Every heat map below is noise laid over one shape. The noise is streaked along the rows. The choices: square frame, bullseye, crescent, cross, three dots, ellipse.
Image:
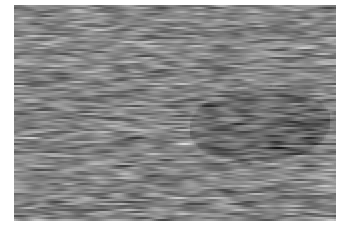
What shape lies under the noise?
ellipse
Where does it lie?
middle right
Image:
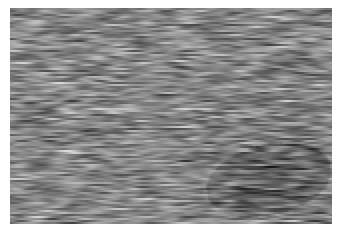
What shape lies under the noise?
ellipse
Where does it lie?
bottom right
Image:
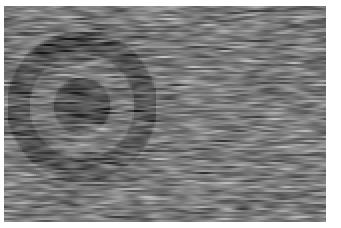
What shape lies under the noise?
bullseye
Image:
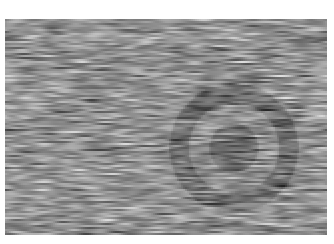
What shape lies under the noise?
bullseye
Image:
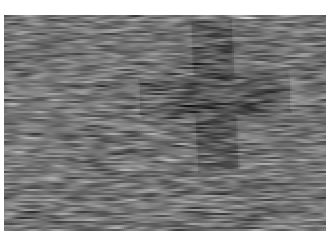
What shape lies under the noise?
cross
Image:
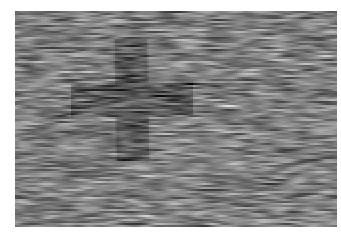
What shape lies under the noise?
cross
